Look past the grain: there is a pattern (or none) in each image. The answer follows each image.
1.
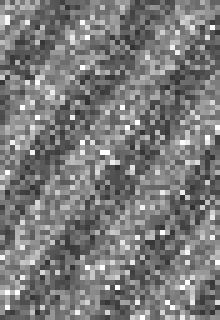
diagonal stripes
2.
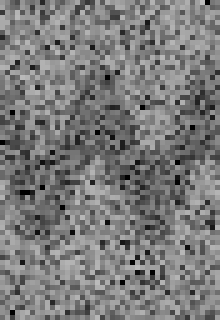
a wavy band
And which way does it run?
left to right
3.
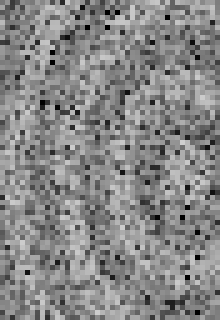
rings round one point
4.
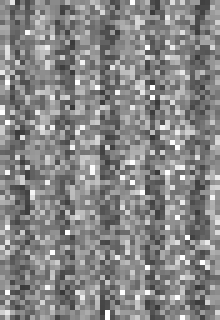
vertical stripes
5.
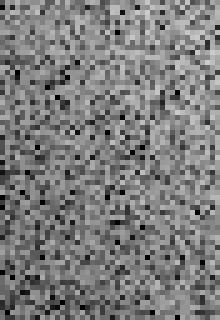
a smooth slope
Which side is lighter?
top right
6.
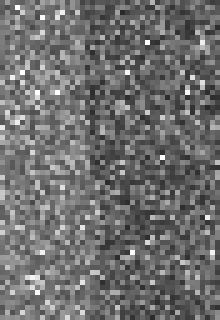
a sharp edge
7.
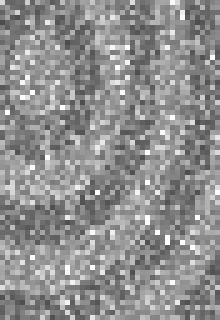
rings round one point
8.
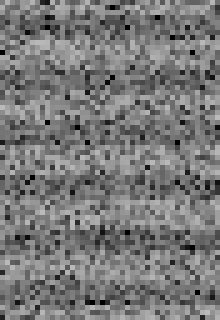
horizontal stripes
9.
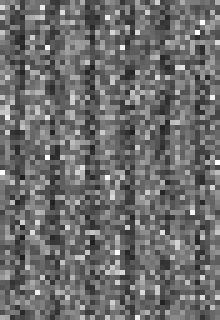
vertical stripes
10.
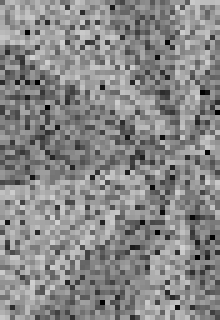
spokes from one point
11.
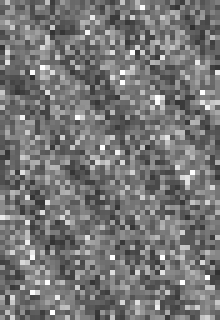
diagonal stripes
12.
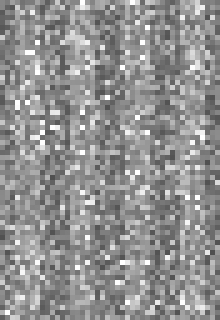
vertical stripes
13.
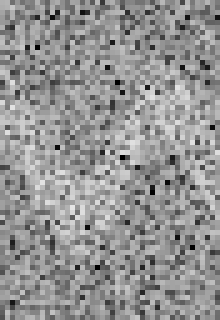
a wavy band
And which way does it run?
left to right
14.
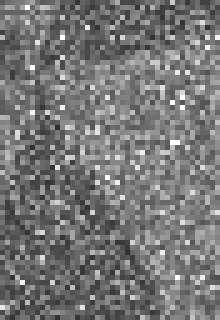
spokes from one point
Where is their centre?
top left
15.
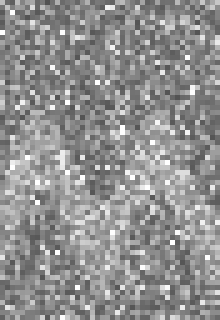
a wavy band
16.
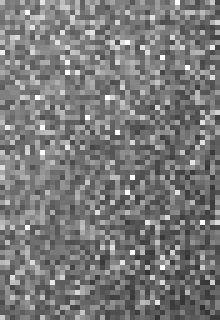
a smooth slope
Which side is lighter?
top left
